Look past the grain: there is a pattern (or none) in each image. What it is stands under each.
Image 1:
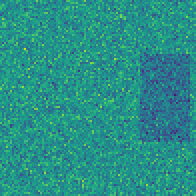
one block
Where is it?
middle right
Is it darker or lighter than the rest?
darker
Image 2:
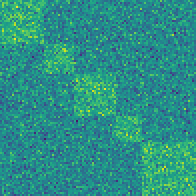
blocks along the diagonal
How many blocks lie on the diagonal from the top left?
5
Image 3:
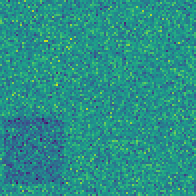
one block
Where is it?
bottom left
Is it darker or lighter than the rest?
darker
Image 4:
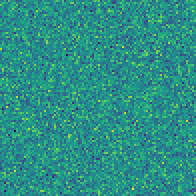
only noise
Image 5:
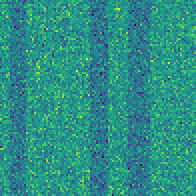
bands of columns
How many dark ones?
3
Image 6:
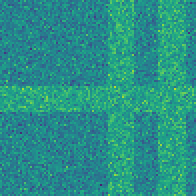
bands of rows crossing bands of columns
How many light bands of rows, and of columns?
1 and 2
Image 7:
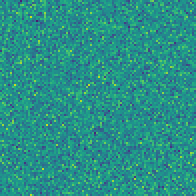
only noise
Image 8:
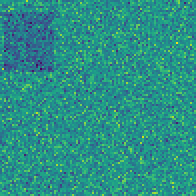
one block
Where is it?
top left
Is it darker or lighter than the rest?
darker
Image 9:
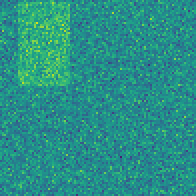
one block
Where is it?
top left
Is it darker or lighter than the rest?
lighter
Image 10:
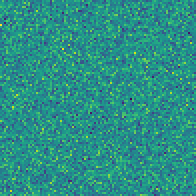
only noise
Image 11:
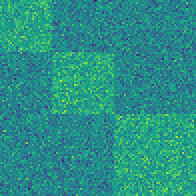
blocks along the diagonal
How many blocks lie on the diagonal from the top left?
3
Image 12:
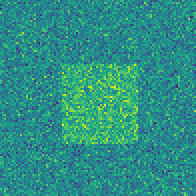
one block
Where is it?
centre
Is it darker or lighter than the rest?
lighter
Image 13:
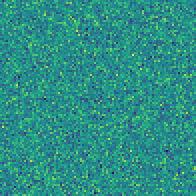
only noise
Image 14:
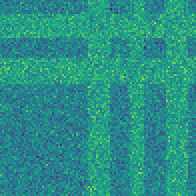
bands of rows crossing bands of columns
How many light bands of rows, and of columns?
2 and 3
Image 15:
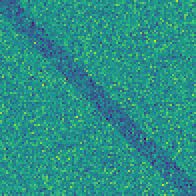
a diagonal band
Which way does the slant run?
top left to bottom right
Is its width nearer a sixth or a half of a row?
a sixth
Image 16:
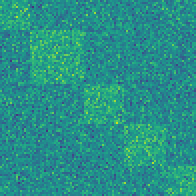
blocks along the diagonal
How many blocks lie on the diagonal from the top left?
5
